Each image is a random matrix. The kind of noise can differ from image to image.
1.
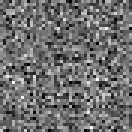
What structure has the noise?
low rank plus noise
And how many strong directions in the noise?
five to eight
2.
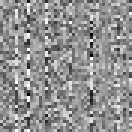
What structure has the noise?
columns of uneven size
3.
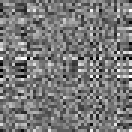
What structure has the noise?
low rank plus noise
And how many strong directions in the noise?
one
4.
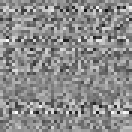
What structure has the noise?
rows of uneven size
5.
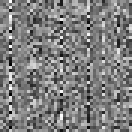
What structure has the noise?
columns of uneven size
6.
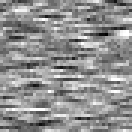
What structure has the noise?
streaked along the rows
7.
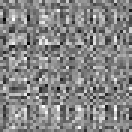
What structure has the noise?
low rank plus noise
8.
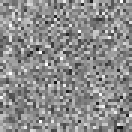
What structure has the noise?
independent entries
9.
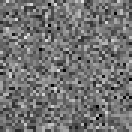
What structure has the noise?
independent entries
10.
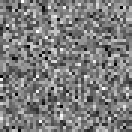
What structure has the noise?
independent entries
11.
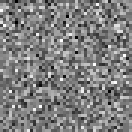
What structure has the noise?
independent entries
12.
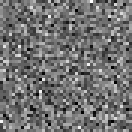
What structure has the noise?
independent entries
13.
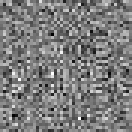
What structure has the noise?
low rank plus noise
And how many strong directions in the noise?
two
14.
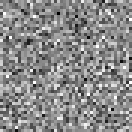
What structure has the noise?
independent entries
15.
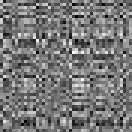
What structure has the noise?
low rank plus noise
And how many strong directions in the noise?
one
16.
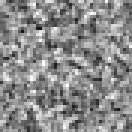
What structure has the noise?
blotchy
